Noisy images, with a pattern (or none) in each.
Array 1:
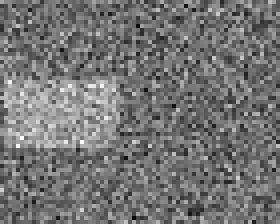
one block
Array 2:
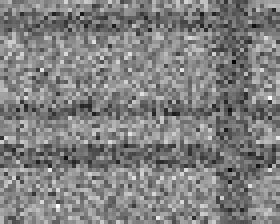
bands of rows crossing bands of columns
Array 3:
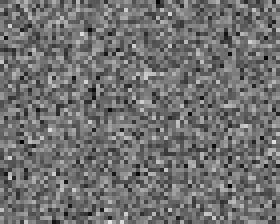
only noise
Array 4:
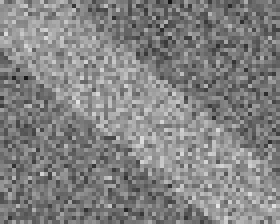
a diagonal band
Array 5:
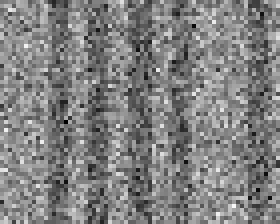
bands of columns
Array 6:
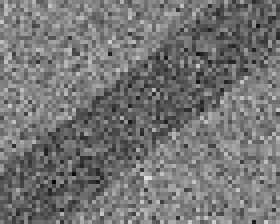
a diagonal band
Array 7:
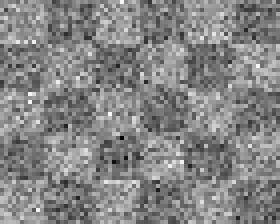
a checkerboard
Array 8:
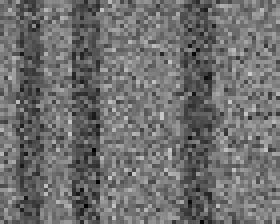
bands of columns
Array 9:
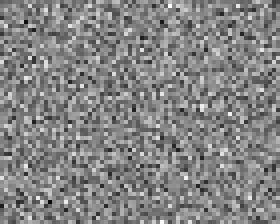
only noise
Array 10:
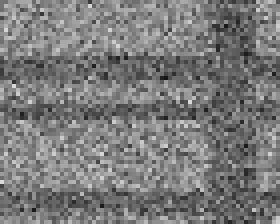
bands of rows crossing bands of columns
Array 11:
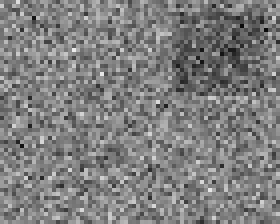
one block
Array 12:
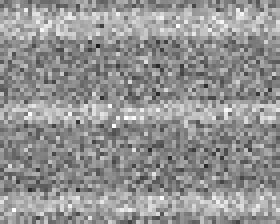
bands of rows
